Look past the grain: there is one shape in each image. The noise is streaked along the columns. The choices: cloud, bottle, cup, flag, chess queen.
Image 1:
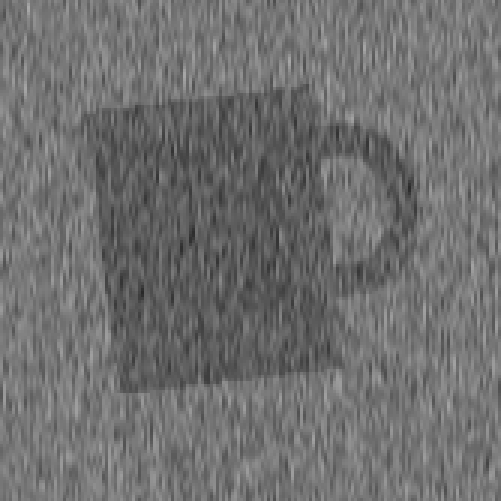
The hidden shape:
cup
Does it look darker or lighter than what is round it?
darker
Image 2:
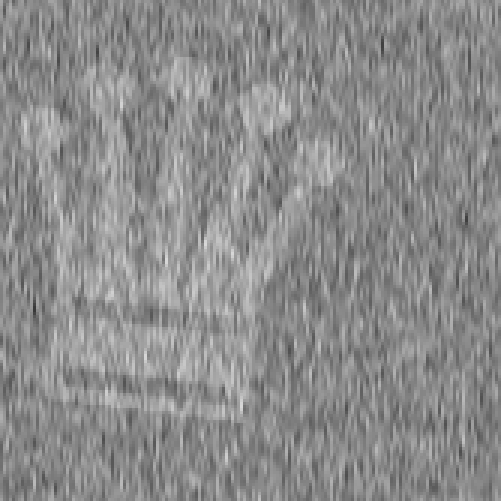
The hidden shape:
chess queen
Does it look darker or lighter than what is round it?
lighter
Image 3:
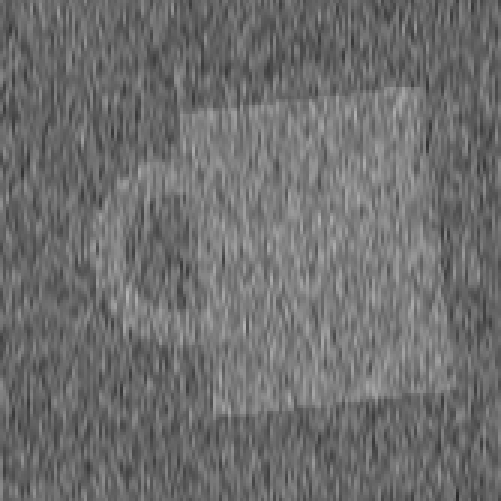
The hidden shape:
cup
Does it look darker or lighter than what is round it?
lighter
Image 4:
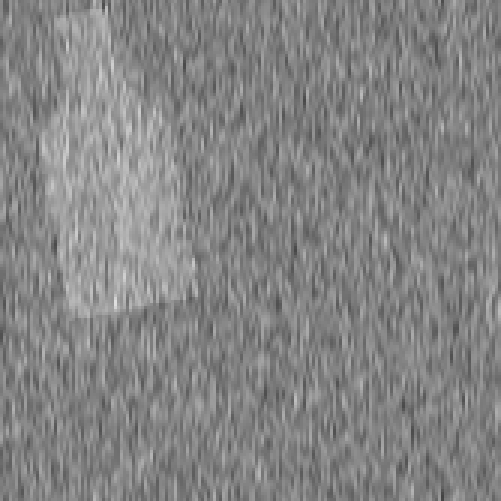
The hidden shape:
bottle
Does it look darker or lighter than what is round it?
lighter
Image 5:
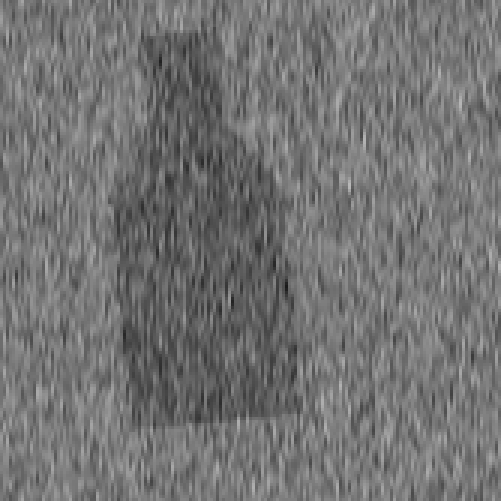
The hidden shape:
bottle
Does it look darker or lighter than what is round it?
darker
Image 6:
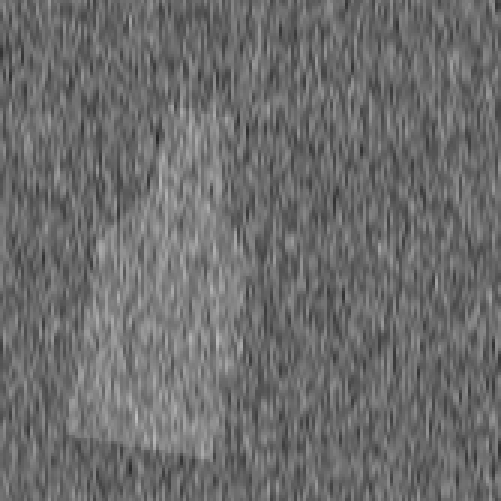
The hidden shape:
bottle
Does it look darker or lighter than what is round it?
lighter
